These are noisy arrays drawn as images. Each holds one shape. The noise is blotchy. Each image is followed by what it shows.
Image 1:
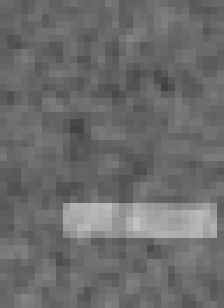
light bar
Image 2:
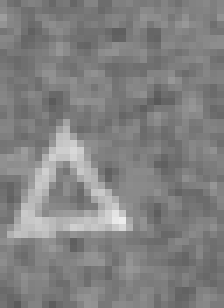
light triangle frame
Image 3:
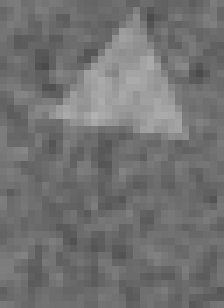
light triangle
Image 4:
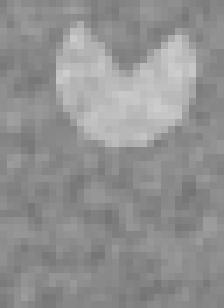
light disc with a wedge cut out
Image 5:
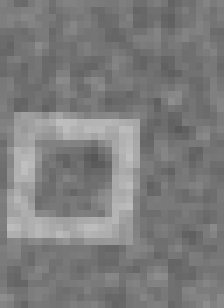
light square frame
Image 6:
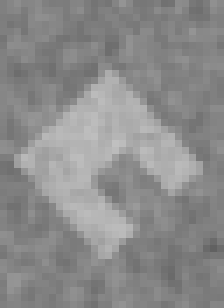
light square with a notch
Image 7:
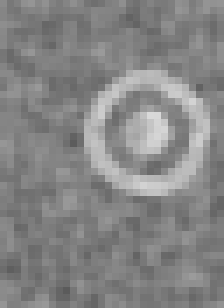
light bullseye
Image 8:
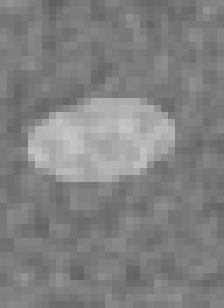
light ellipse
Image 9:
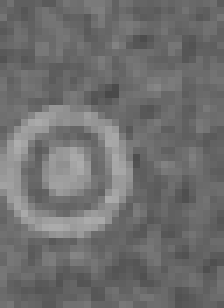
light bullseye
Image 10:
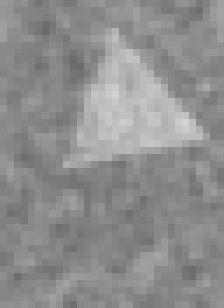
light triangle
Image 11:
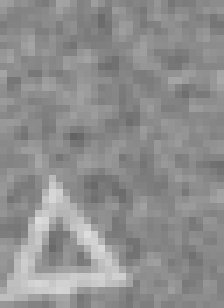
light triangle frame
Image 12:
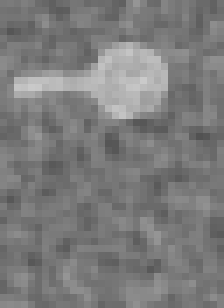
light lollipop
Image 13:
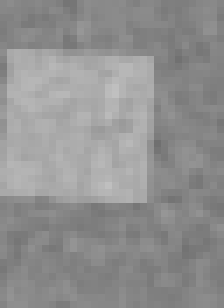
light square
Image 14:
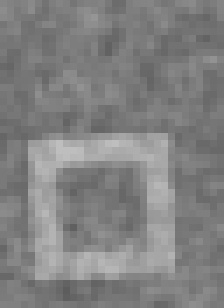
light square frame
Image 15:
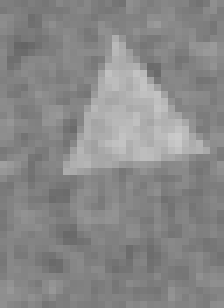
light triangle
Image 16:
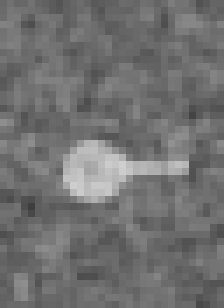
light lollipop
